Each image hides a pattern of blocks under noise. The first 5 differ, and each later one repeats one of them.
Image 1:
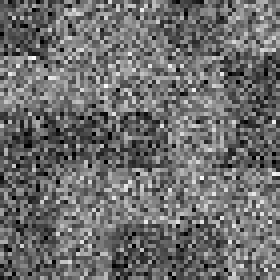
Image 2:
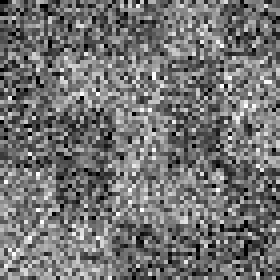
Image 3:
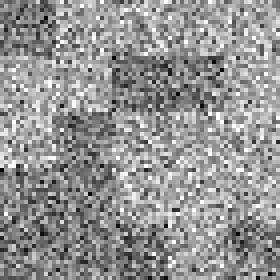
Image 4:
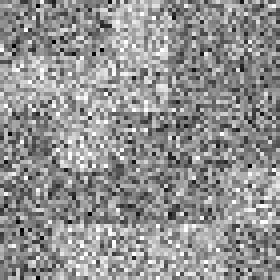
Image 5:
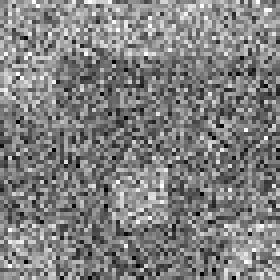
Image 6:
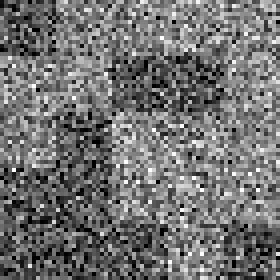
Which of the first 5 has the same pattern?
3
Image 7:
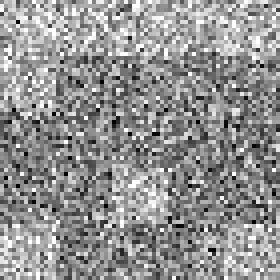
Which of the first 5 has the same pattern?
5
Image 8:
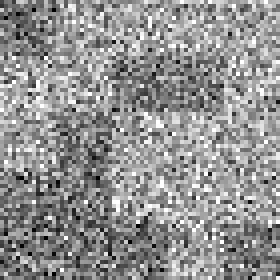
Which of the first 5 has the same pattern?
3
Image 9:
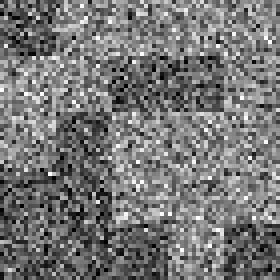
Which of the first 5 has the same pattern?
3
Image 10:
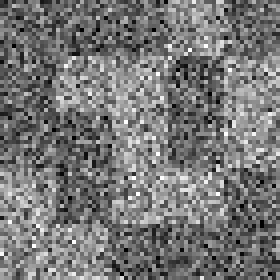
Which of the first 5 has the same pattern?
2
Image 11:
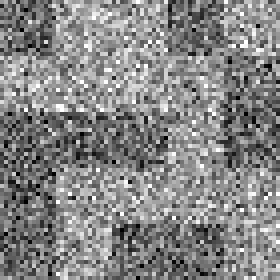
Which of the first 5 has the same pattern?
1
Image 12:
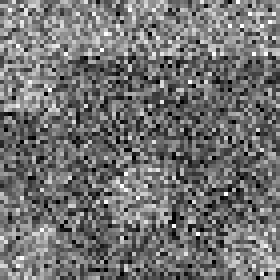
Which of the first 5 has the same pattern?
5
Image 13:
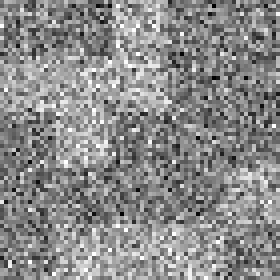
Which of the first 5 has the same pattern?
4
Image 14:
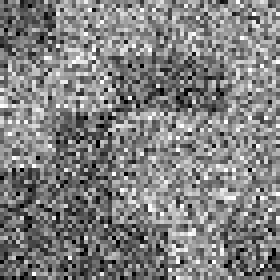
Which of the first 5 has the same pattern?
3
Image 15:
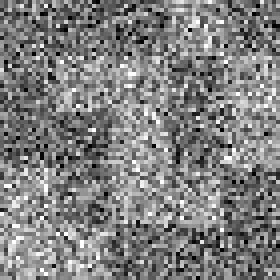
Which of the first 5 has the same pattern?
2
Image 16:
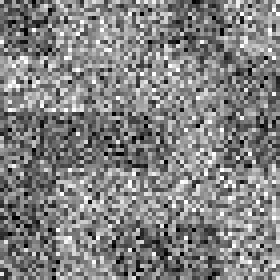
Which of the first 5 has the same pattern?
1
